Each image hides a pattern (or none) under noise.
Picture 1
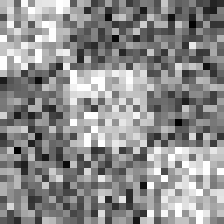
blocks along the diagonal
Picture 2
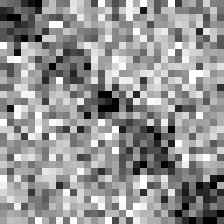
blocks along the diagonal
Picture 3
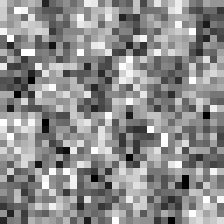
a checkerboard
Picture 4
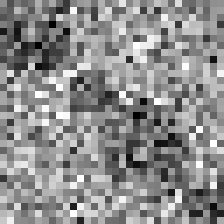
blocks along the diagonal
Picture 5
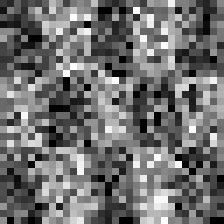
a checkerboard
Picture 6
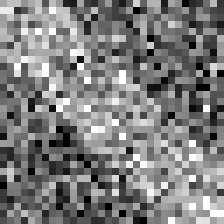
a diagonal band
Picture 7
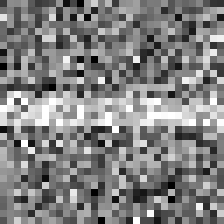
one band of rows
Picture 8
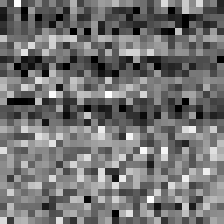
bands of rows
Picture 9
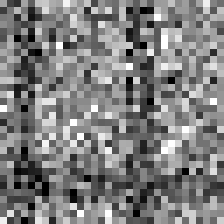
bands of rows crossing bands of columns
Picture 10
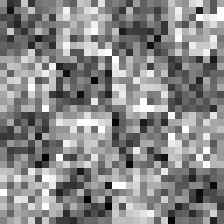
a checkerboard
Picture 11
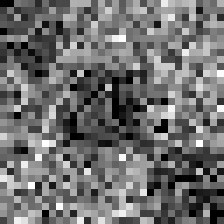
blocks along the diagonal
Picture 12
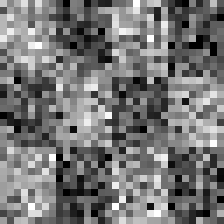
a checkerboard
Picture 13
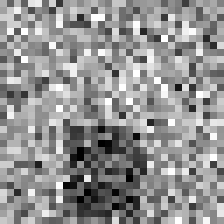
one block
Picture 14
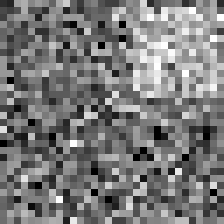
one block
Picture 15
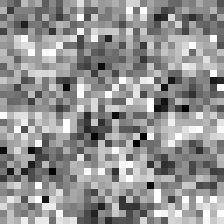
a checkerboard
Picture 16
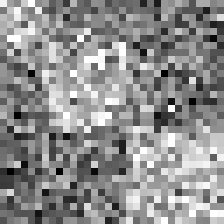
blocks along the diagonal
